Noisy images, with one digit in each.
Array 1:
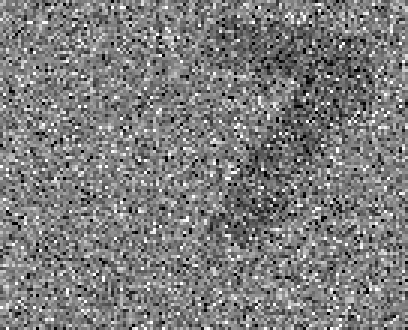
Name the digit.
7
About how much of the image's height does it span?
two thirds
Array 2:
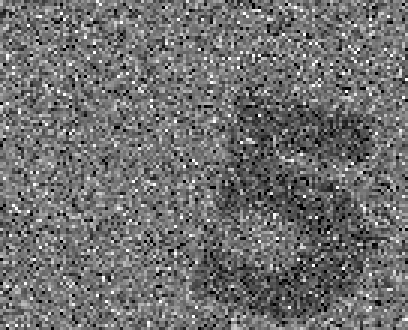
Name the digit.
5
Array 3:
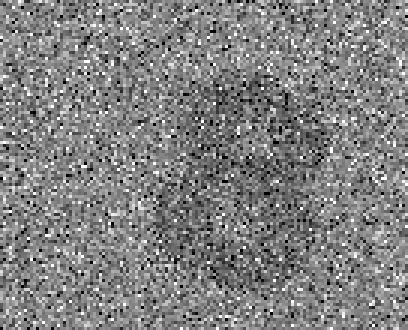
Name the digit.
8
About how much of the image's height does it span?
two thirds
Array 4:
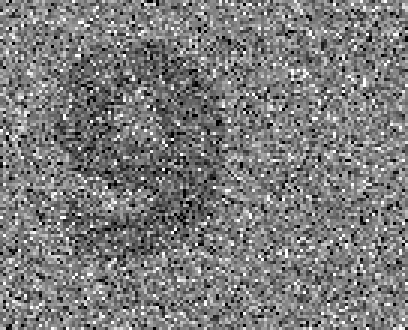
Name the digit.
9
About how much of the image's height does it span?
two thirds
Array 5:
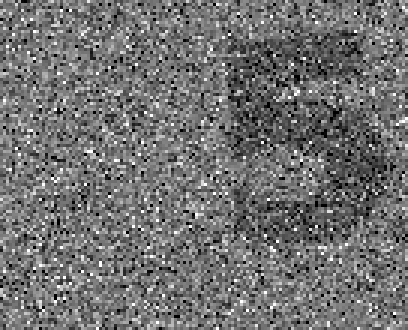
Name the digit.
5
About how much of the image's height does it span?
two thirds
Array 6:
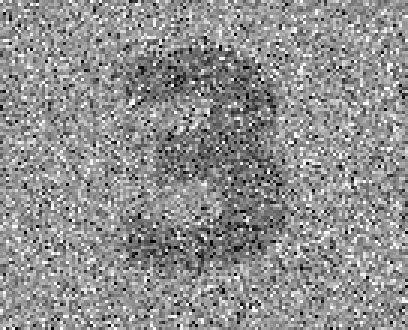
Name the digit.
3
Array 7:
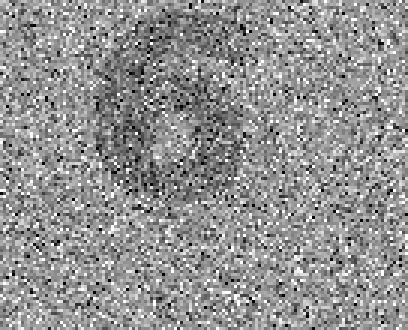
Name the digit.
6
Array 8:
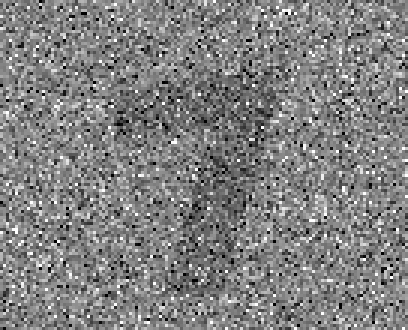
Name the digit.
7
